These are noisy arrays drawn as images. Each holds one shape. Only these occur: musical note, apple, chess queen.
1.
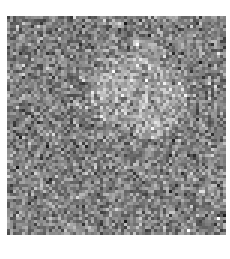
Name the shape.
apple
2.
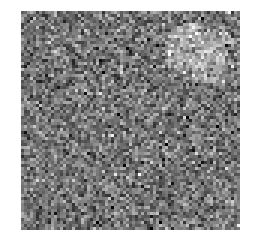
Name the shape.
apple
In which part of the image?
top right
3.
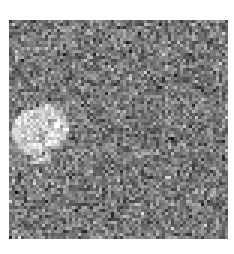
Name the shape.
apple
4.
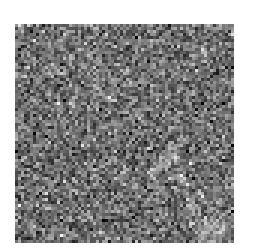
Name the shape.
musical note
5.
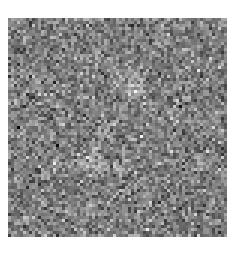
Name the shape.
musical note
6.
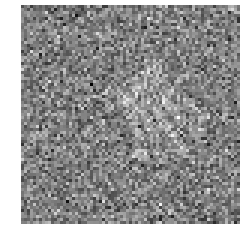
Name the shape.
chess queen
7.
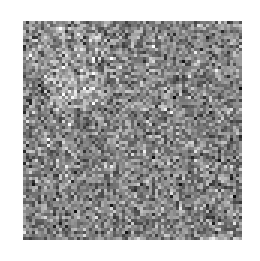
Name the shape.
chess queen
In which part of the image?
top left
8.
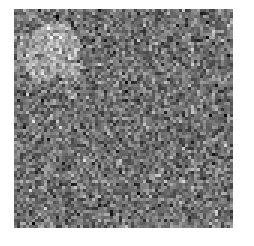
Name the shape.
apple
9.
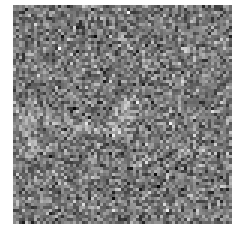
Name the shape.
musical note
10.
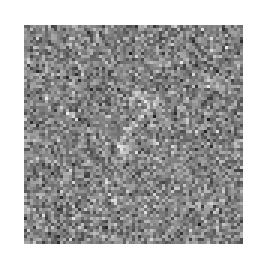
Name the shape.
musical note
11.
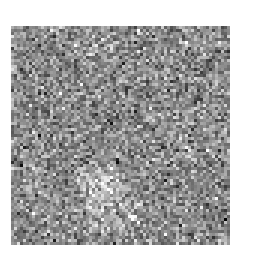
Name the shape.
chess queen
